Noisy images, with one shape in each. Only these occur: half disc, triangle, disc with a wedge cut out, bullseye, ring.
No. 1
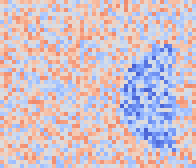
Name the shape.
half disc
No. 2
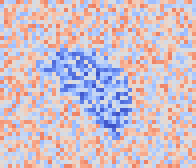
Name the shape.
half disc
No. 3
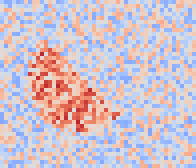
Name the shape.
half disc
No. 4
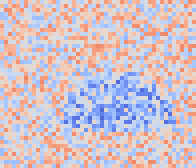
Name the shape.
half disc
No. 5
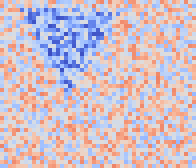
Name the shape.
triangle
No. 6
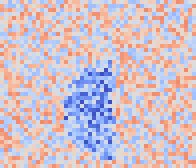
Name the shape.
half disc
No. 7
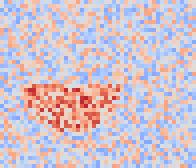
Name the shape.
half disc
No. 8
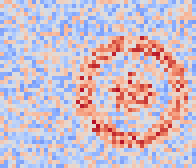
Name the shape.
bullseye
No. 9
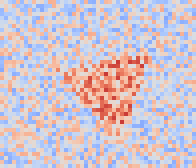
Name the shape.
triangle
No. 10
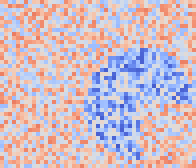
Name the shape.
disc with a wedge cut out
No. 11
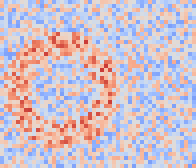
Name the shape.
ring
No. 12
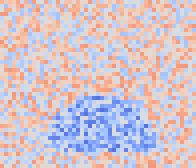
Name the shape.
half disc
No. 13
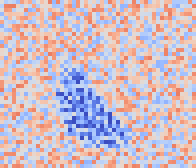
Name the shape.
half disc
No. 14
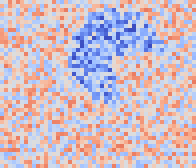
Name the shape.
disc with a wedge cut out
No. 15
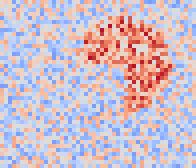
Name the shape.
disc with a wedge cut out
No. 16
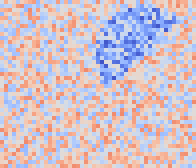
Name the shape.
half disc
